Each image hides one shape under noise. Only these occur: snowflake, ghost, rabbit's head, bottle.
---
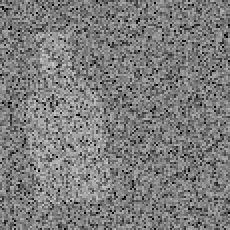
bottle
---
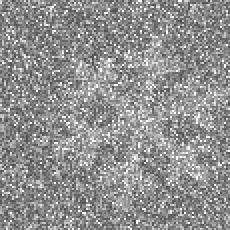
snowflake
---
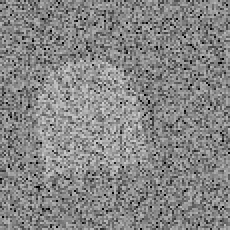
ghost
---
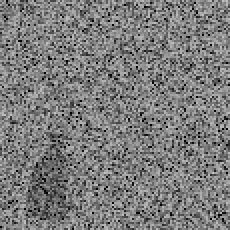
bottle
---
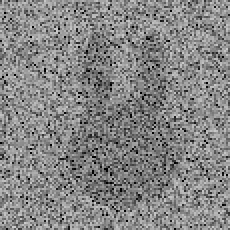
rabbit's head
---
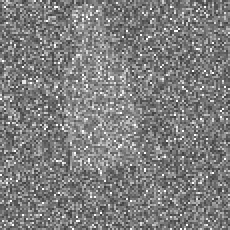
bottle
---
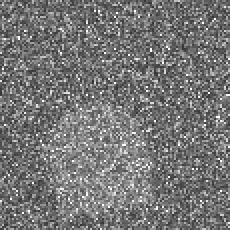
ghost
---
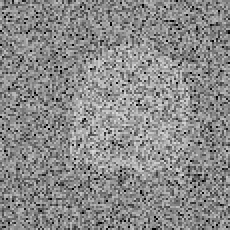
ghost
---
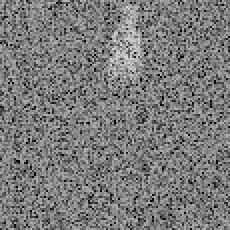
bottle
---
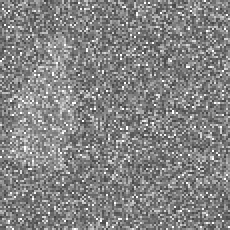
bottle
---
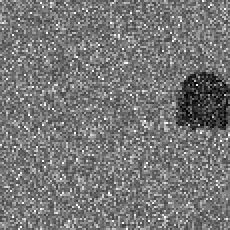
ghost
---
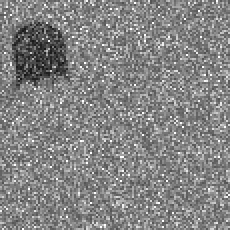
ghost
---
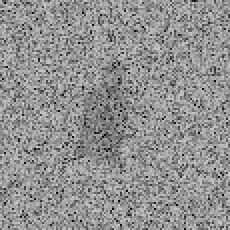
bottle
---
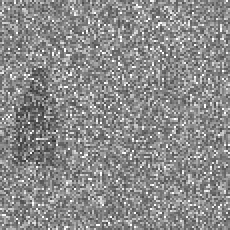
bottle
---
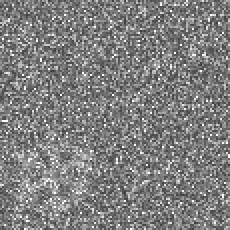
snowflake
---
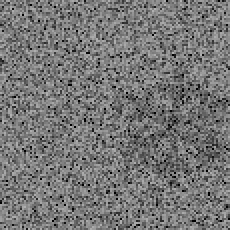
snowflake
